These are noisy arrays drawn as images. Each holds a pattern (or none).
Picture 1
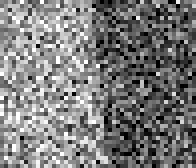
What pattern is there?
a sharp edge
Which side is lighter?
left
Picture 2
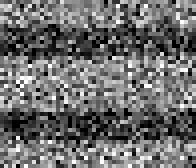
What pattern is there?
horizontal stripes
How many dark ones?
2
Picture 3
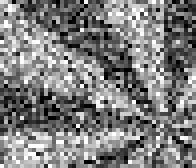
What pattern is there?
spokes from one point
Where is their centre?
bottom right
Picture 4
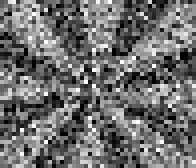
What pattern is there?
spokes from one point
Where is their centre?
centre
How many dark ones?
8
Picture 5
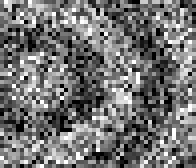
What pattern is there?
rings round one point
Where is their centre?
middle left
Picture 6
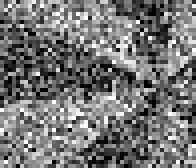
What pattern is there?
spokes from one point
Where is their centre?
middle right
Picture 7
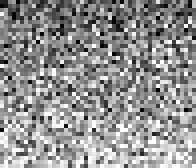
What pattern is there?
a smooth slope
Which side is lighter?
bottom
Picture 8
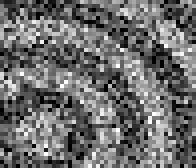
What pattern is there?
rings round one point
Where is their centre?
bottom left
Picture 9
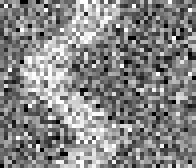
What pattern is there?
a wavy band
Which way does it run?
top to bottom
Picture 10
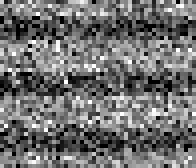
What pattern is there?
horizontal stripes
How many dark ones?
3
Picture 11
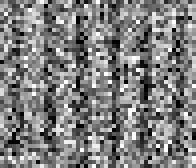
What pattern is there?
vertical stripes
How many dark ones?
6
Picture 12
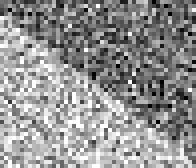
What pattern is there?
a sharp edge
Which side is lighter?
bottom left
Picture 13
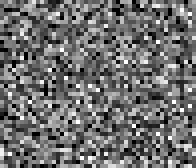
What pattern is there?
only noise
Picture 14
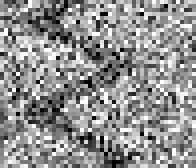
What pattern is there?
a wavy band
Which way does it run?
top to bottom
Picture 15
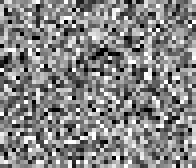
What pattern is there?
only noise
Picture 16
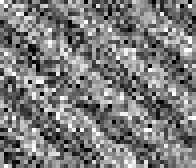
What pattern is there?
diagonal stripes
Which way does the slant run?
top left to bottom right
